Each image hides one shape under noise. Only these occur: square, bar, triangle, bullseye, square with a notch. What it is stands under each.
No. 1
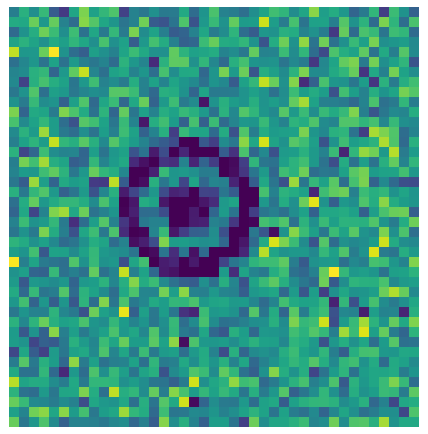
dark bullseye, centre
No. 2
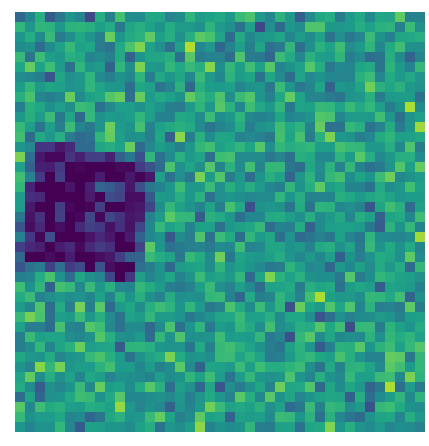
dark square, middle left
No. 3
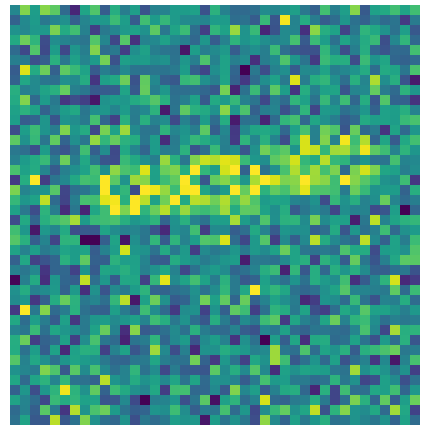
light bar
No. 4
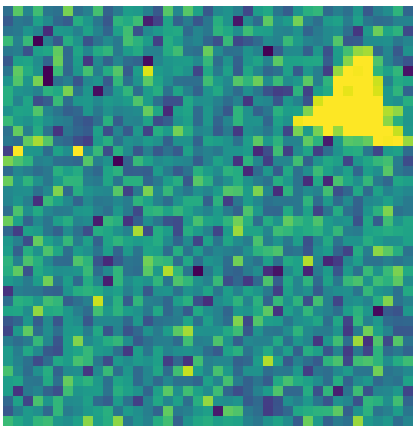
light triangle, top right
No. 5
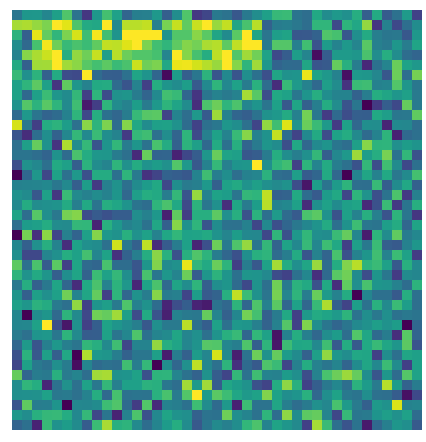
light bar
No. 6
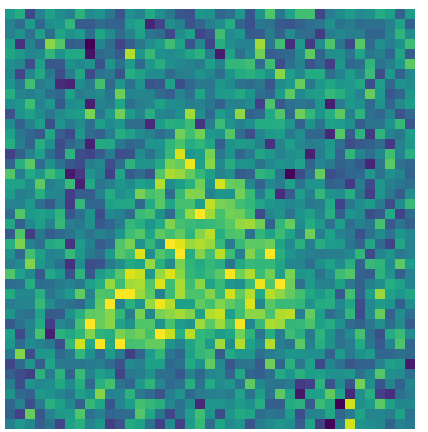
light triangle
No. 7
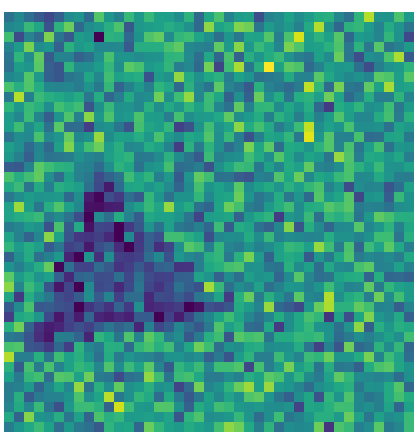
dark triangle
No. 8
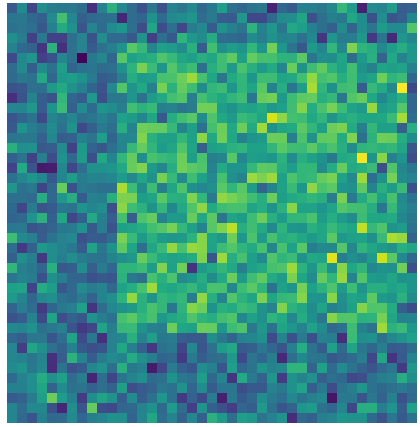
light square
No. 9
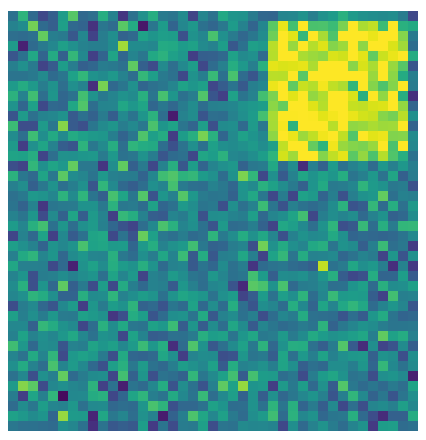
light square, top right
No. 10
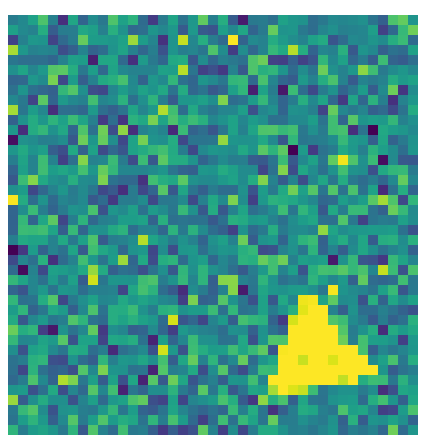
light triangle, bottom right
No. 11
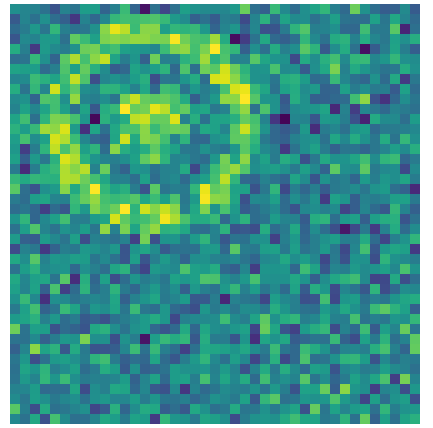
light bullseye
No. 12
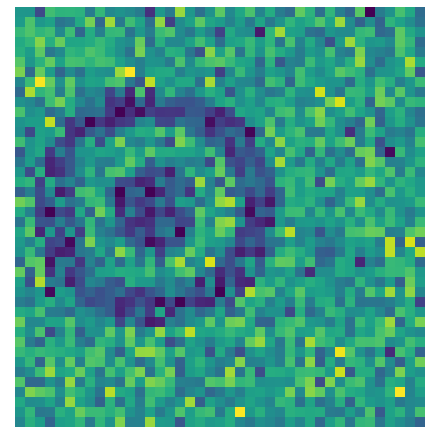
dark bullseye
